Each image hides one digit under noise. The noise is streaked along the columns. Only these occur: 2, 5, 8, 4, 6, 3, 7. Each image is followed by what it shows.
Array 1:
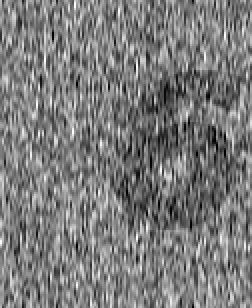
dark 6
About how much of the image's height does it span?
half
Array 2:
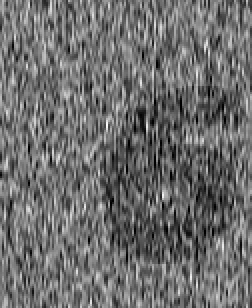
dark 6
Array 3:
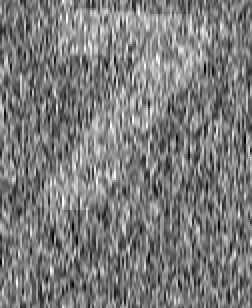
light 7
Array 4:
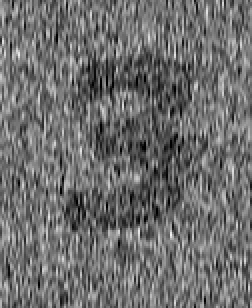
dark 3
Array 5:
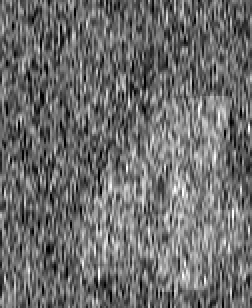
light 4
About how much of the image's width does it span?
two thirds
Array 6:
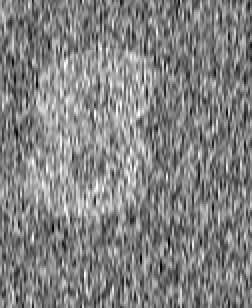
light 8
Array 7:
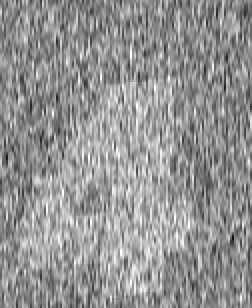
light 4
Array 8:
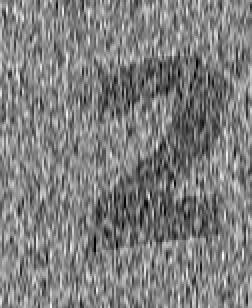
dark 2
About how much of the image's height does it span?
two thirds
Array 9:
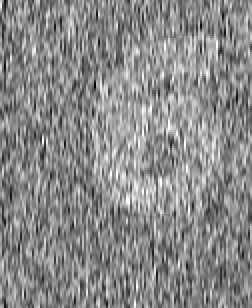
light 6
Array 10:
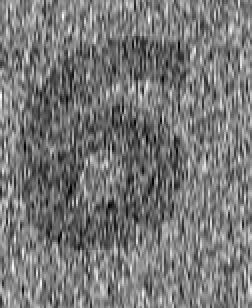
dark 6
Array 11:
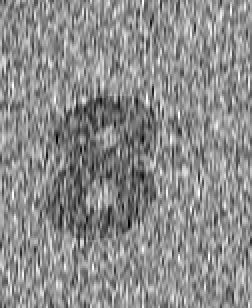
dark 8
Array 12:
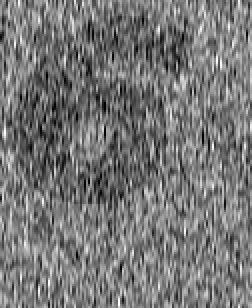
dark 6
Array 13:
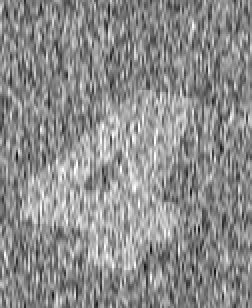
light 4
